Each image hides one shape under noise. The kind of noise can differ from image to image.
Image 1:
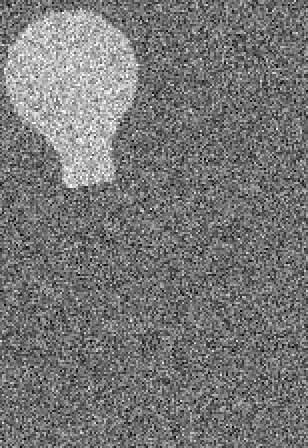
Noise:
independent entries
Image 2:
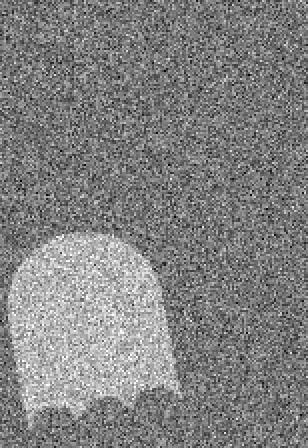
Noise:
independent entries
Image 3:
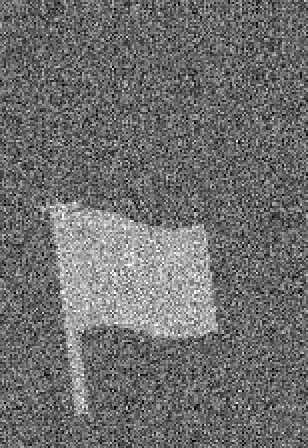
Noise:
low rank plus noise
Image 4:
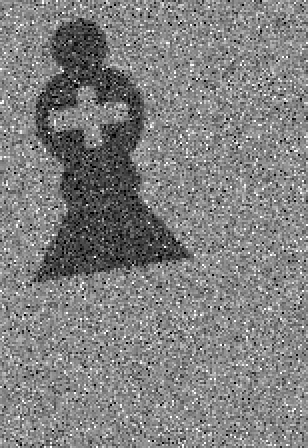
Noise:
heavy tails
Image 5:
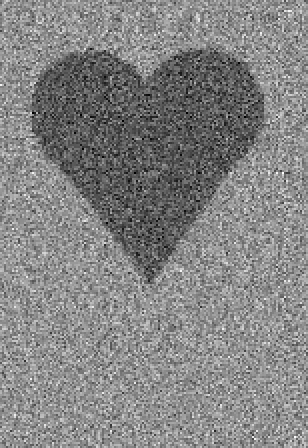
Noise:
low rank plus noise
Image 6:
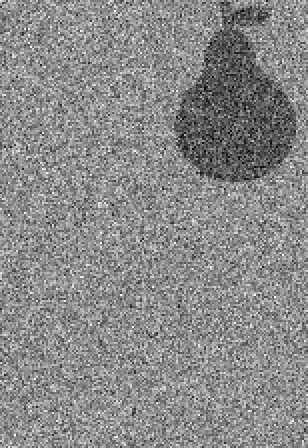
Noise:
independent entries
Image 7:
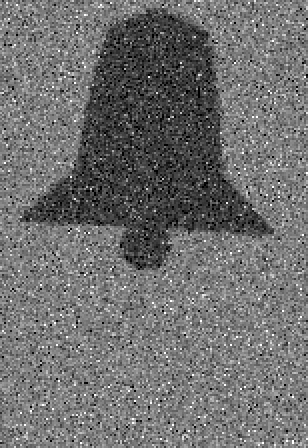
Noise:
heavy tails
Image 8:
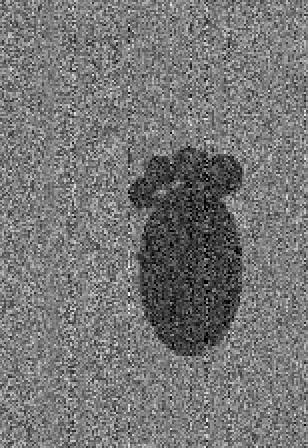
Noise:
columns of uneven size
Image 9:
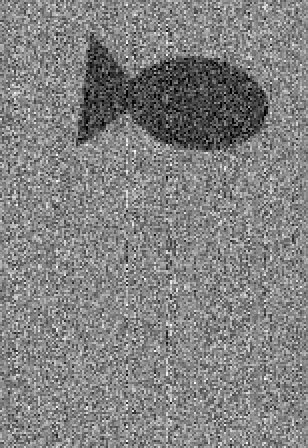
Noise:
columns of uneven size
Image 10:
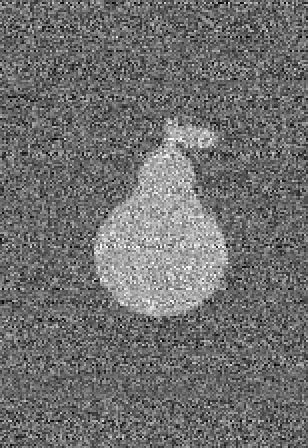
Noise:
rows of uneven size
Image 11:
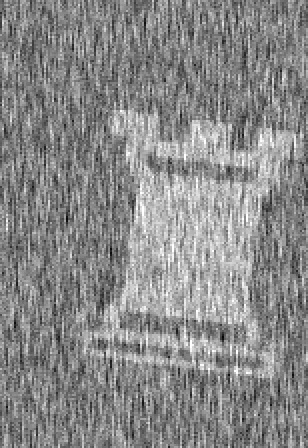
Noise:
streaked along the columns
